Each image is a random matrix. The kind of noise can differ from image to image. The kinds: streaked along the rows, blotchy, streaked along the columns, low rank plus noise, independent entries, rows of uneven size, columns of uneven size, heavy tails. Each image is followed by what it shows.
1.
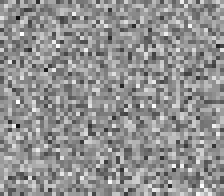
independent entries
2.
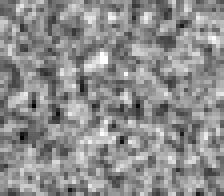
blotchy
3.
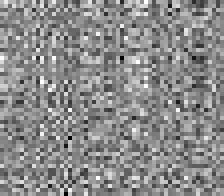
low rank plus noise
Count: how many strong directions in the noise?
two
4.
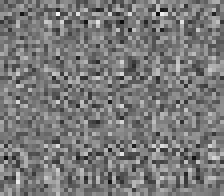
low rank plus noise
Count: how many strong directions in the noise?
three or four
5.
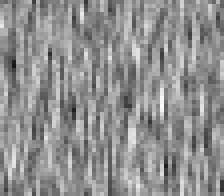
streaked along the columns
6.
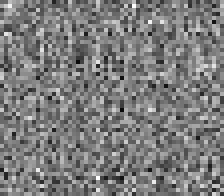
low rank plus noise
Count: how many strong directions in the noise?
five to eight
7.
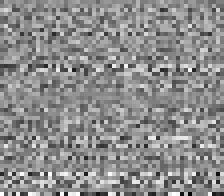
rows of uneven size
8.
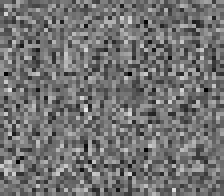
low rank plus noise
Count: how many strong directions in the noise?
five to eight
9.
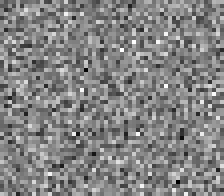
independent entries
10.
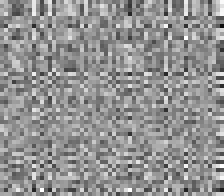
low rank plus noise
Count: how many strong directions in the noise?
one
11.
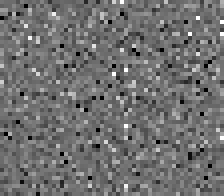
heavy tails
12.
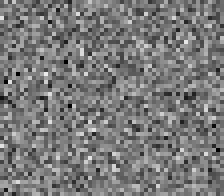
independent entries
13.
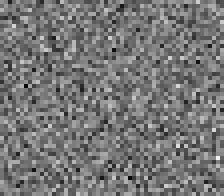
independent entries
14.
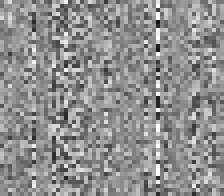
columns of uneven size
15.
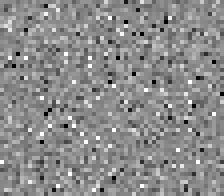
heavy tails
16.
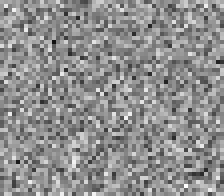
independent entries
